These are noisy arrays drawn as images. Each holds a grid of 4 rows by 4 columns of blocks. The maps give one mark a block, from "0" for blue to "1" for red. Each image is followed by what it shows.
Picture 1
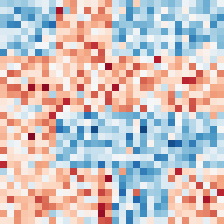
0 1 0 0
1 1 1 1
1 0 0 0
1 1 0 1
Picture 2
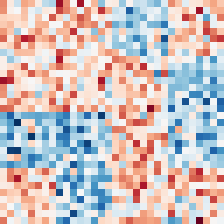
1 1 0 1
1 1 1 0
0 0 1 0
1 0 1 1
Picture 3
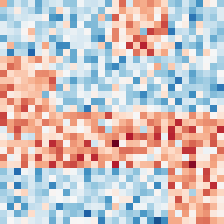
0 0 1 0
1 0 0 0
1 1 1 1
0 0 0 1
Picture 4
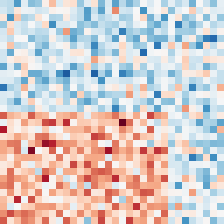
0 0 0 0
0 0 0 0
1 1 1 0
1 1 1 0
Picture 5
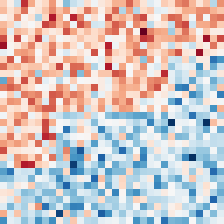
1 1 1 1
1 1 1 0
1 0 0 0
0 0 0 0
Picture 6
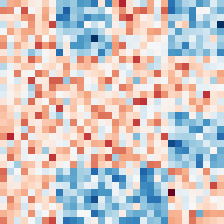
1 0 1 0
1 1 1 1
1 1 1 0
1 0 0 1
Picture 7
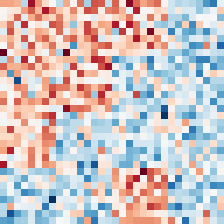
1 1 1 0
1 1 0 0
1 0 0 0
0 0 1 0
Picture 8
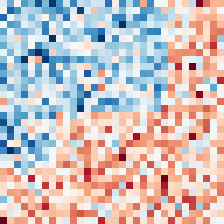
0 0 0 1
0 0 0 1
0 1 1 1
1 1 1 1
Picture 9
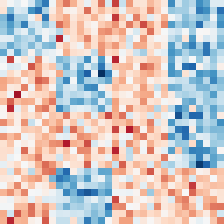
0 1 1 0
1 0 1 0
1 1 1 0
1 0 1 1
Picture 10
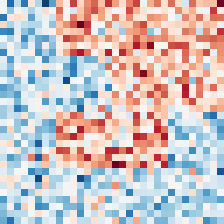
0 1 1 1
0 0 1 1
0 1 1 0
0 0 0 0
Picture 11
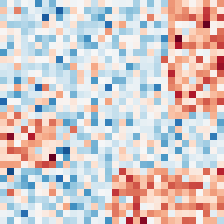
0 0 0 1
0 0 0 1
1 0 0 0
0 0 1 1
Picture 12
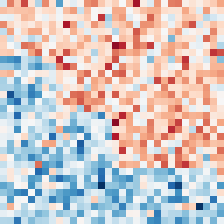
1 1 1 1
0 1 1 1
0 0 1 1
0 0 0 0
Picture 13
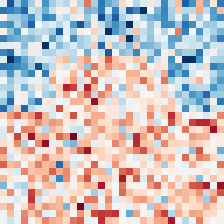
0 0 0 0
0 1 1 0
1 1 1 1
1 1 1 1
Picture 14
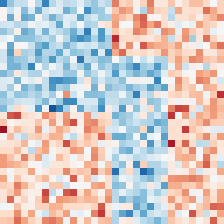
0 0 1 1
0 0 0 1
1 1 0 1
1 1 0 1
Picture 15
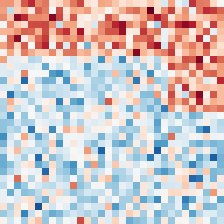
1 1 1 1
0 0 0 1
0 0 0 0
0 0 0 0
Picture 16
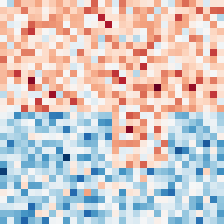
1 1 1 1
1 1 1 1
0 0 1 0
0 0 0 0
